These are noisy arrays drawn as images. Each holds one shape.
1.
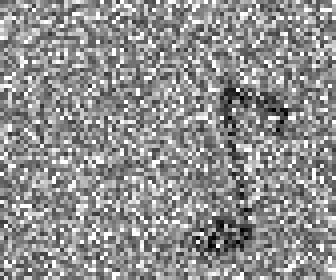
dark musical note
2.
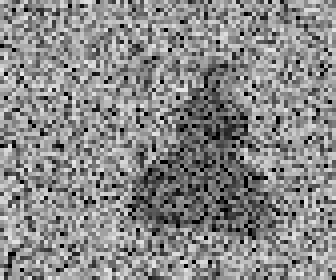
dark chess pawn
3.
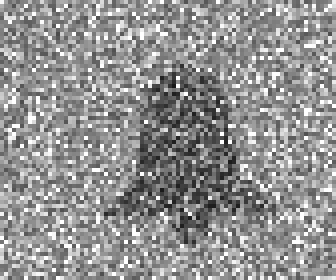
dark bell
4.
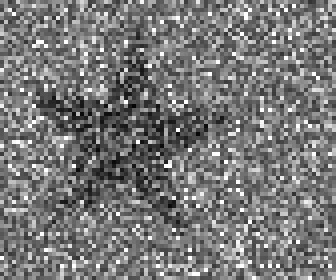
dark star
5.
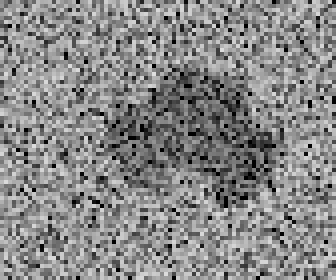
dark car
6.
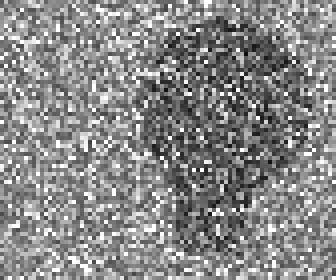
dark light bulb
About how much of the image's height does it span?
nearly all
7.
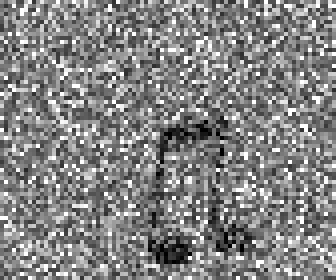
dark pair of musical notes
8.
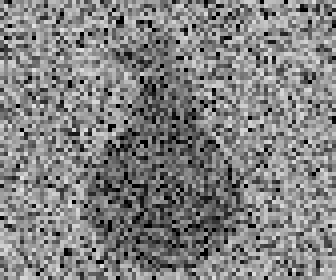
dark pear
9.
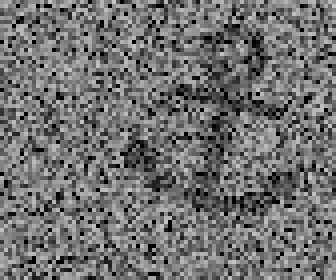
dark anchor
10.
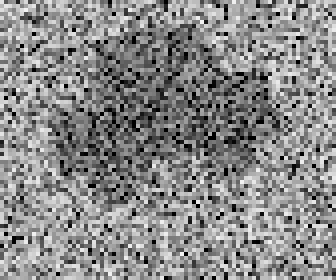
dark car
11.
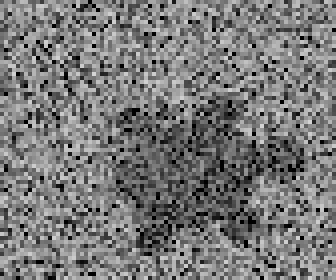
dark turtle
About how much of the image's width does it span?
two thirds
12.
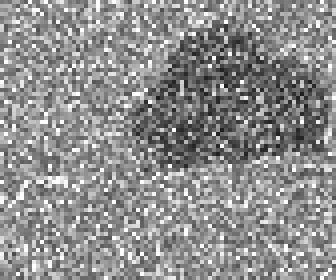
dark cloud
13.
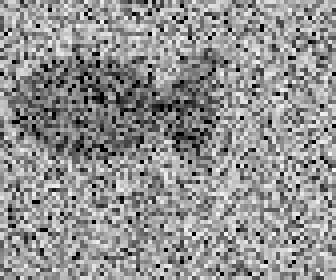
dark fish
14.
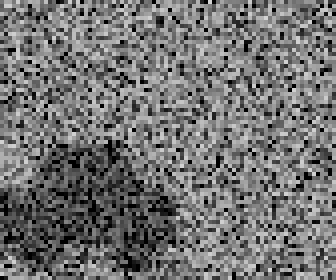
dark car
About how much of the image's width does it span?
half
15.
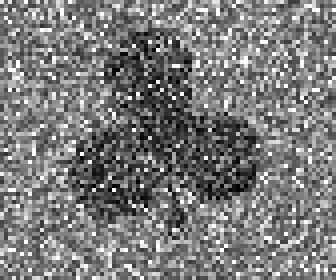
dark club
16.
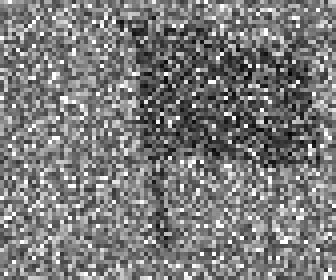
dark flag
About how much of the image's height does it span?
nearly all
